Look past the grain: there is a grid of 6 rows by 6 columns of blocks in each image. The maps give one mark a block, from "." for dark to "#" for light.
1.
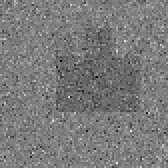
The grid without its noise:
######
###.##
##...#
##...#
######
######
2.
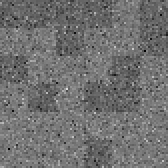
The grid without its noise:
....#.
##.##.
.###.#
#.#..#
######
###.##
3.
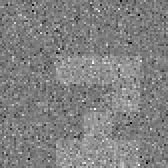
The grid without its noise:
......
......
..###.
....#.
...#..
..###.
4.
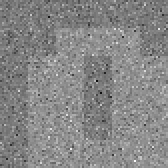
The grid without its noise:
......
..###.
.##.##
.##.##
.##.##
.#####
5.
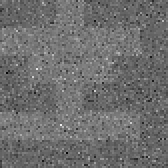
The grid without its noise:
..#...
#####.
.###..
..#...
#####.
......
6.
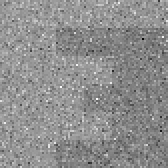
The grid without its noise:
######
##....
####..
###...
####..
##....
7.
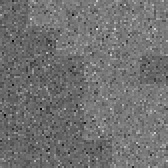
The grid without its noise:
.#####
..####
...##.
...###
...###
....##
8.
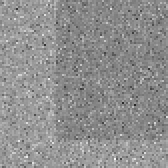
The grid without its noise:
##....
##....
##....
##....
##....
######
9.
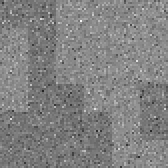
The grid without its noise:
..####
#.####
#.####
#..##.
....#.
....##
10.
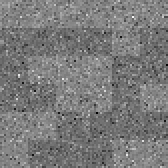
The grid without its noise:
######
....#.
.###..
..##.#
##....
#...##
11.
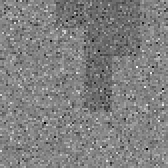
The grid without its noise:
##...#
###..#
###.##
###.##
######
######
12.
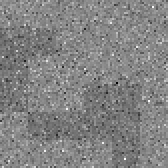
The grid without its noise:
######
..####
.#####
.##..#
#....#
####.#
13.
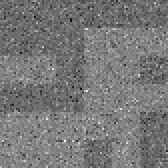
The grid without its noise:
......
...###
##.##.
...###
#####.
###.#.
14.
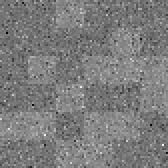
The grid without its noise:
..#...
....#.
.#.###
..#..#
##.##.
..##..
